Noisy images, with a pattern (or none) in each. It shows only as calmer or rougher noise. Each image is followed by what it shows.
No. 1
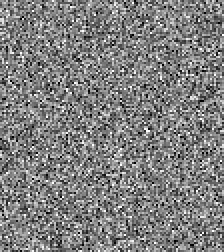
only noise
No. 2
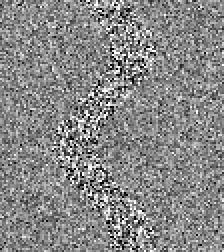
a wavy band
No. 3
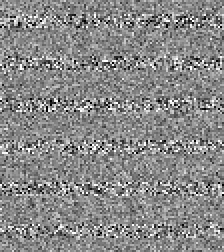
horizontal stripes
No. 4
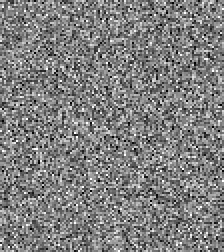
only noise
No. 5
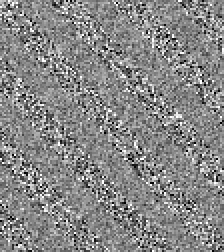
diagonal stripes
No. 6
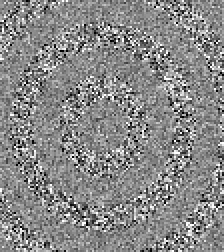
rings round one point
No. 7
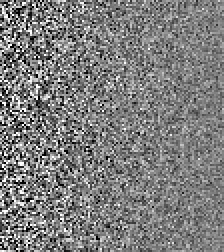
a smooth slope
